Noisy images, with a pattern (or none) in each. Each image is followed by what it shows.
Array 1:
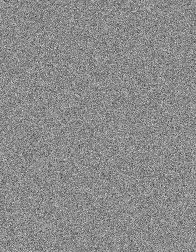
only noise
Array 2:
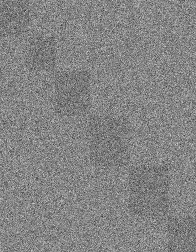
blocks along the diagonal
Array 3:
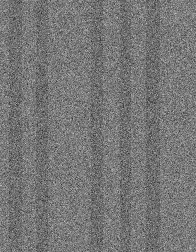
bands of columns
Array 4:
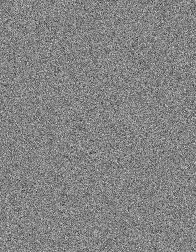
only noise
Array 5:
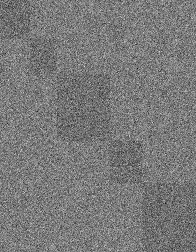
blocks along the diagonal
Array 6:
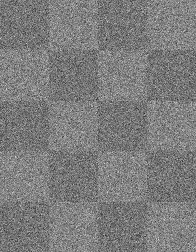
a checkerboard
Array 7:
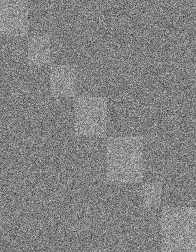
blocks along the diagonal
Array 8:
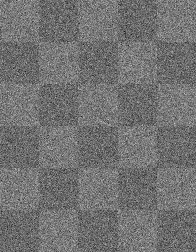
a checkerboard
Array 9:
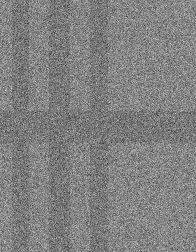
bands of rows crossing bands of columns
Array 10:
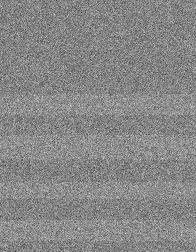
bands of rows
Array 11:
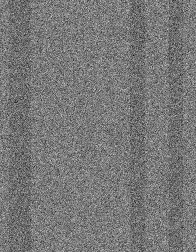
bands of columns
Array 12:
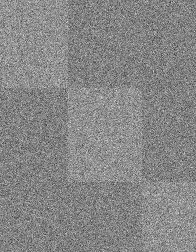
blocks along the diagonal
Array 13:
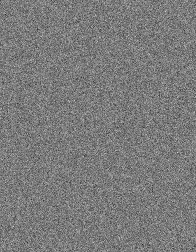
only noise
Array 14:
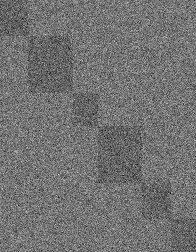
blocks along the diagonal
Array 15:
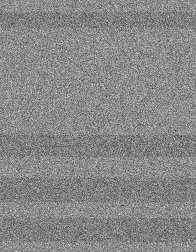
bands of rows
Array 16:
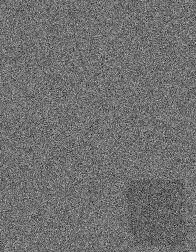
one block
